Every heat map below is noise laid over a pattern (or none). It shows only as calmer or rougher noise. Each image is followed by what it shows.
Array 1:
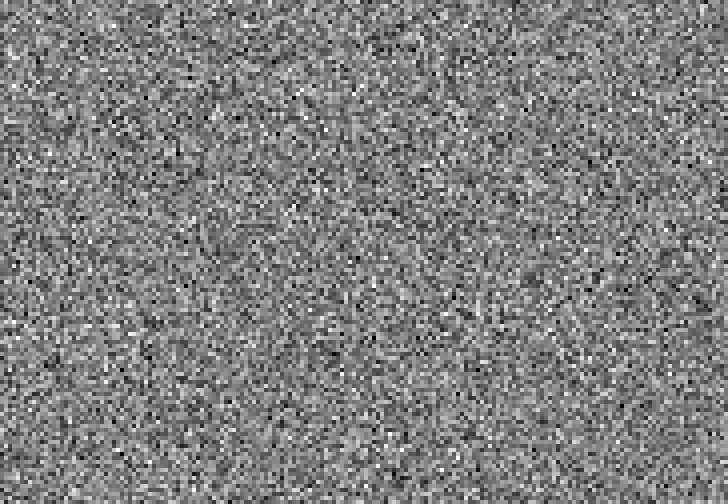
only noise
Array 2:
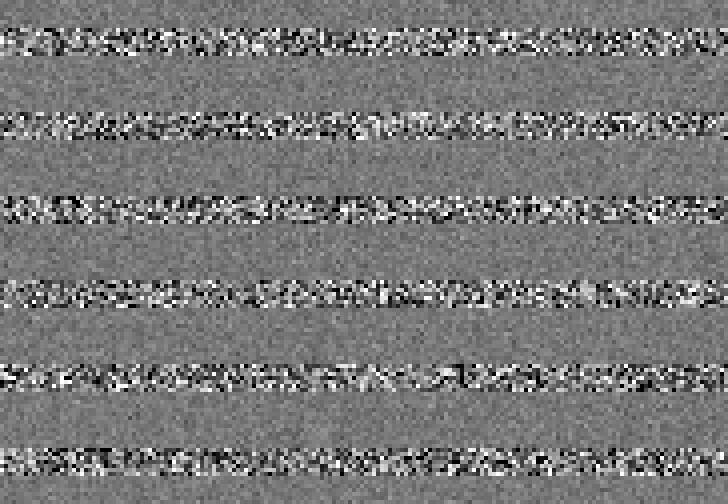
horizontal stripes
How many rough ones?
6
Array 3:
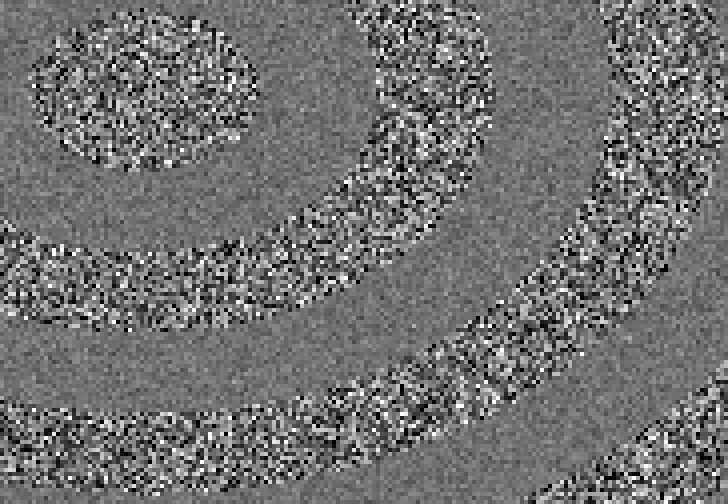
rings round one point
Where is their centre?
top left
